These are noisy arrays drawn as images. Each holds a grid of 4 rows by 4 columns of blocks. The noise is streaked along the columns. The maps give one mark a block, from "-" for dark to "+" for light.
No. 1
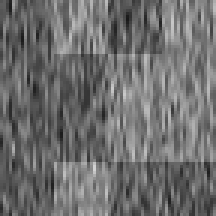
- + - +
- - + +
- - + +
- + - -
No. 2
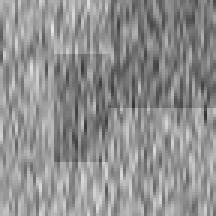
+ + - -
+ - - -
+ - + +
+ + + +
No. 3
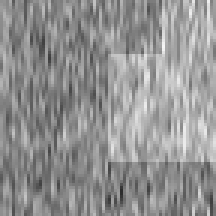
- - - +
- - + +
- - + +
- - - -
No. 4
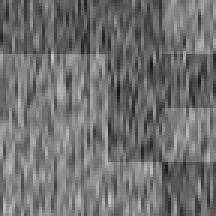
- - - +
+ + - -
+ + - +
+ + + -
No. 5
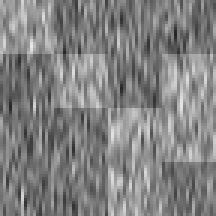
+ - - -
- + - +
- - + +
- - + -
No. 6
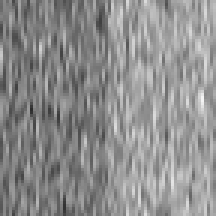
- - + +
- - + +
- - + +
- - + +
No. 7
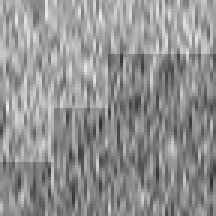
+ + + +
+ + - -
+ - - -
- - - -
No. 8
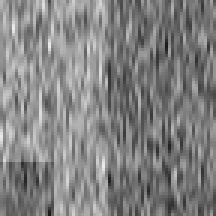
+ + - -
+ + - -
+ + - -
- + - -
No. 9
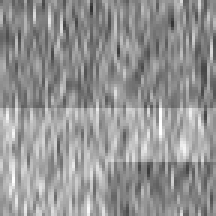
- - - -
- - - -
+ + + +
+ + - -
